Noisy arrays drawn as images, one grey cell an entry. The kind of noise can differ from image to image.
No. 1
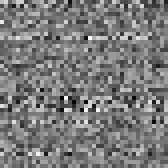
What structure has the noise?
rows of uneven size
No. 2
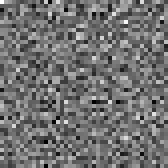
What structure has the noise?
low rank plus noise
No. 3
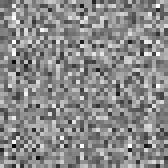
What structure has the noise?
low rank plus noise
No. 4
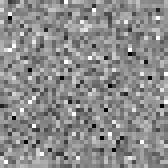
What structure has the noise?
heavy tails
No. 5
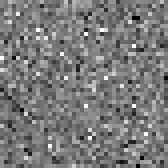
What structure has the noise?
heavy tails
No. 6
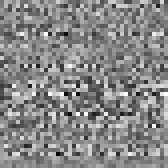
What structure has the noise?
rows of uneven size
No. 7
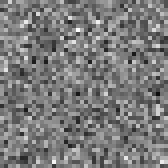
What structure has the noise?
low rank plus noise
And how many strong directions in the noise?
three or four
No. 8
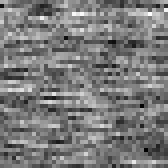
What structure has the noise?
streaked along the rows
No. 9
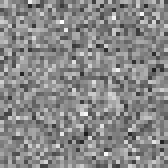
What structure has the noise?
independent entries
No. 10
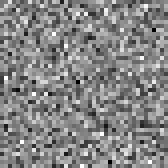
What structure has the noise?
independent entries
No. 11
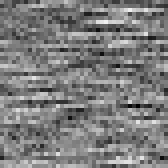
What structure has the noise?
streaked along the rows
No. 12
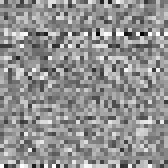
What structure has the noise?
rows of uneven size
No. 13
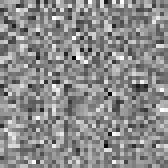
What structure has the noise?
low rank plus noise
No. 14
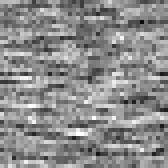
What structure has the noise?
streaked along the rows
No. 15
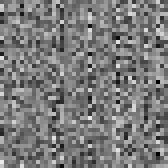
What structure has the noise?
columns of uneven size
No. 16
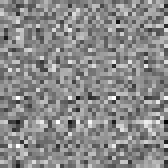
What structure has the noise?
low rank plus noise
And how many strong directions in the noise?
one
